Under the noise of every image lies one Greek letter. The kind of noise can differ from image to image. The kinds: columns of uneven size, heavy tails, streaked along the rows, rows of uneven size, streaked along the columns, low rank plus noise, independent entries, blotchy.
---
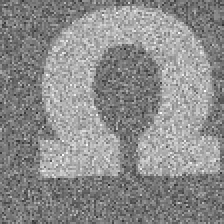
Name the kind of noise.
independent entries
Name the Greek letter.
omega
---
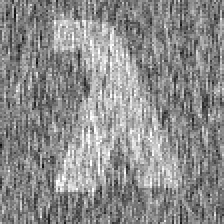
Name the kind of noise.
streaked along the columns
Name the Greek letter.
lambda
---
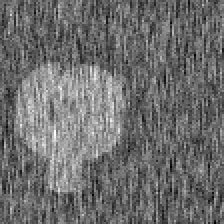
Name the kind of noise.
streaked along the columns
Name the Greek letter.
phi
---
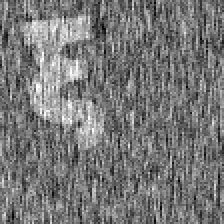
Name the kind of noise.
streaked along the columns
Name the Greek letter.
xi
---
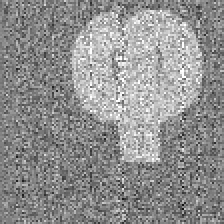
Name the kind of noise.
columns of uneven size
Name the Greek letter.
phi
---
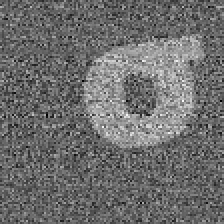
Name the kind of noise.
rows of uneven size
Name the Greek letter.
sigma
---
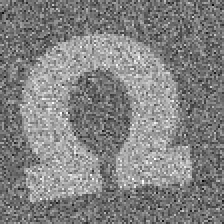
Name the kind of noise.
independent entries
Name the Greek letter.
omega
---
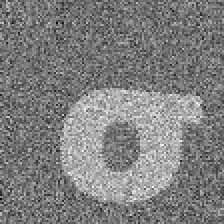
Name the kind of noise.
low rank plus noise
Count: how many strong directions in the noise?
three or four
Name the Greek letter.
sigma
